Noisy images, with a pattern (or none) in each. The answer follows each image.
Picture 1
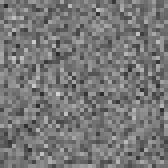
only noise
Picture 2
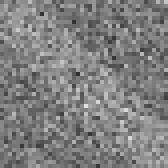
a diagonal band
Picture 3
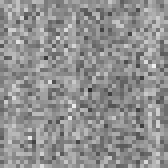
bands of columns
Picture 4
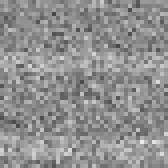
bands of rows
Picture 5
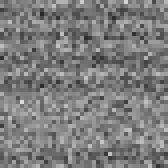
bands of rows
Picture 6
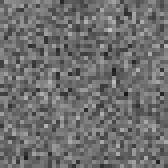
only noise
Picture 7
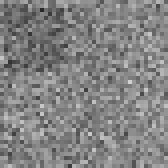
one block
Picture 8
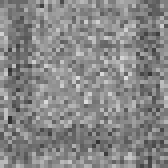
bands of rows crossing bands of columns
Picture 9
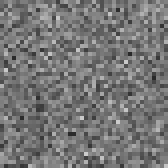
only noise
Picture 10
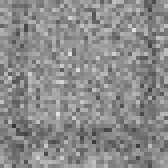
bands of rows crossing bands of columns
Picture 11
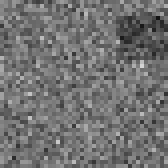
one block
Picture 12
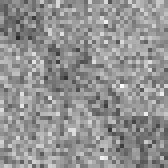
blocks along the diagonal
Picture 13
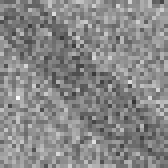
a diagonal band
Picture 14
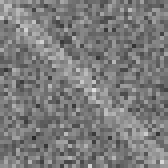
a diagonal band
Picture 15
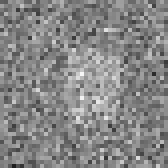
one block
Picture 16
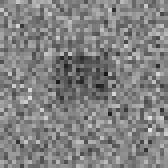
one block
